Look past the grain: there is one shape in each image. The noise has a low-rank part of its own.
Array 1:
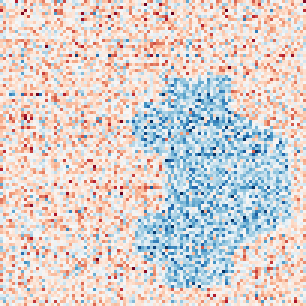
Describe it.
blue car
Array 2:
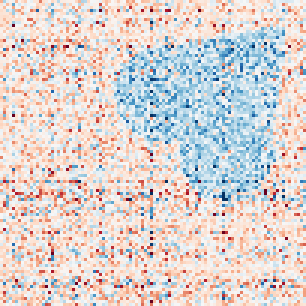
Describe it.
blue heart
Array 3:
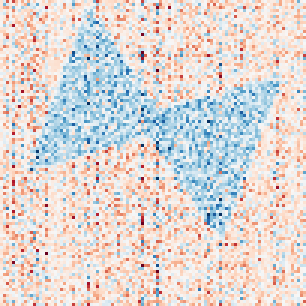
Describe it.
blue bow tie
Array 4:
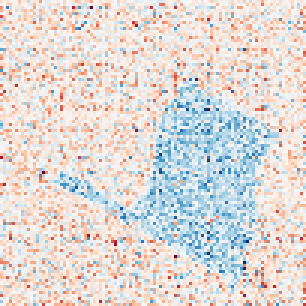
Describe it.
blue flag
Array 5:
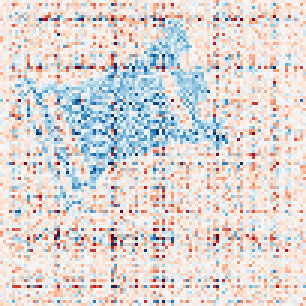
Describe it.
blue chess rook
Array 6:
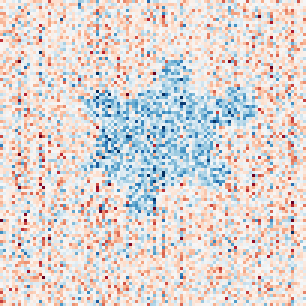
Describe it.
blue turtle
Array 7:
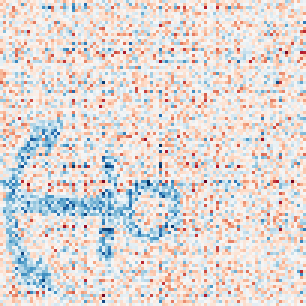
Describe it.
blue anchor
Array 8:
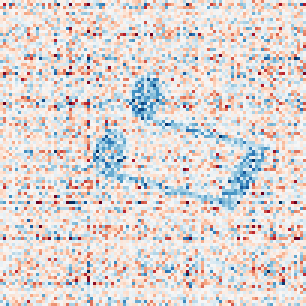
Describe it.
blue pair of musical notes
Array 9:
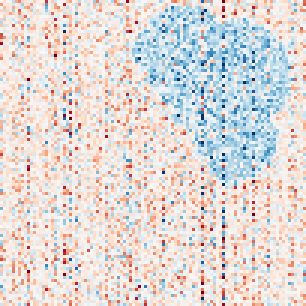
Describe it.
blue cloud
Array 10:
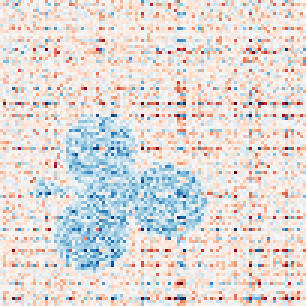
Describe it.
blue club
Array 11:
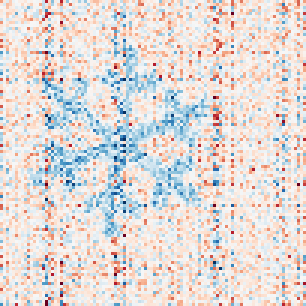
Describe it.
blue snowflake
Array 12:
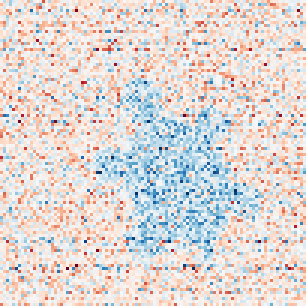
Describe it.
blue turtle
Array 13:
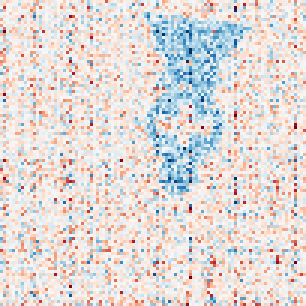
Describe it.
blue chess bishop
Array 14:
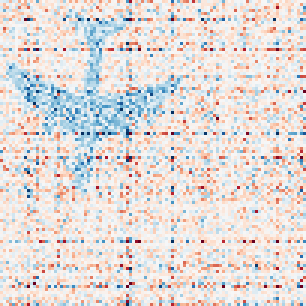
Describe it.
blue airplane
